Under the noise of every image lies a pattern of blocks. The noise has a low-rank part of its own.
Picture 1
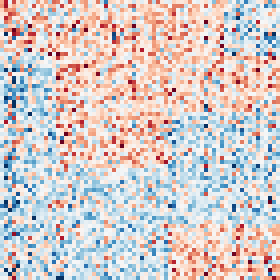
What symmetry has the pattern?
no symmetry
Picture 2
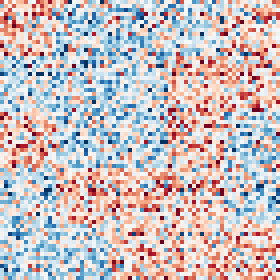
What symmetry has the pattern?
no symmetry
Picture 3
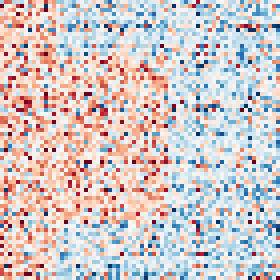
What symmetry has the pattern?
top and bottom mirror each other
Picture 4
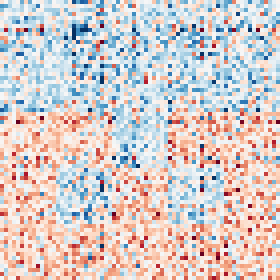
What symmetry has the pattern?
left and right mirror each other
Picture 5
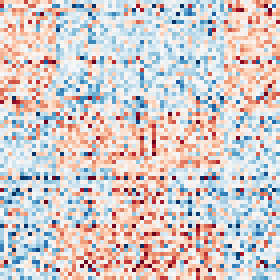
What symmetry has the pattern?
left and right mirror each other
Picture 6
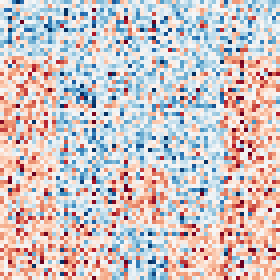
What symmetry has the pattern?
left and right mirror each other
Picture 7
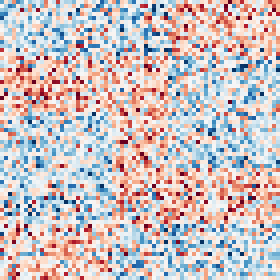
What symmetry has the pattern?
the same after a half turn
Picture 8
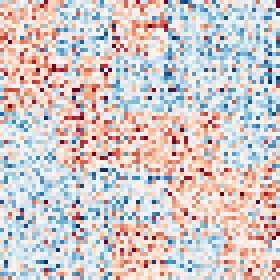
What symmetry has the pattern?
the same after a half turn
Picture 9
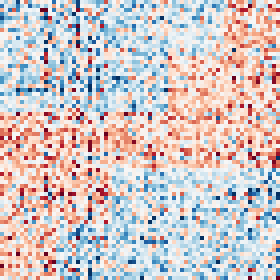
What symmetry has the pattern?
the same after a half turn
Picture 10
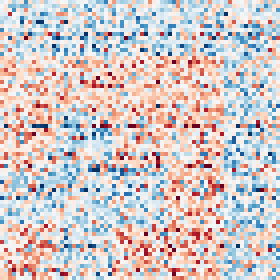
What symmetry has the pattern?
mirrored about the diagonal from the bottom left
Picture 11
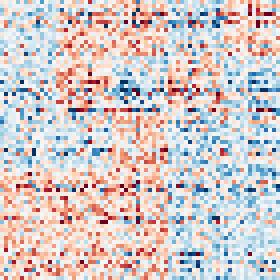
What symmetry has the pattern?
no symmetry
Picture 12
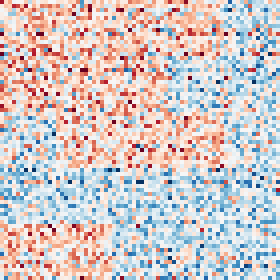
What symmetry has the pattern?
no symmetry
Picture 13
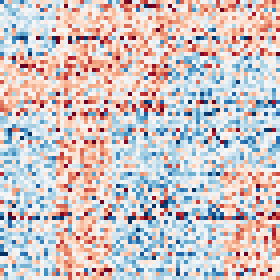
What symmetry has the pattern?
no symmetry
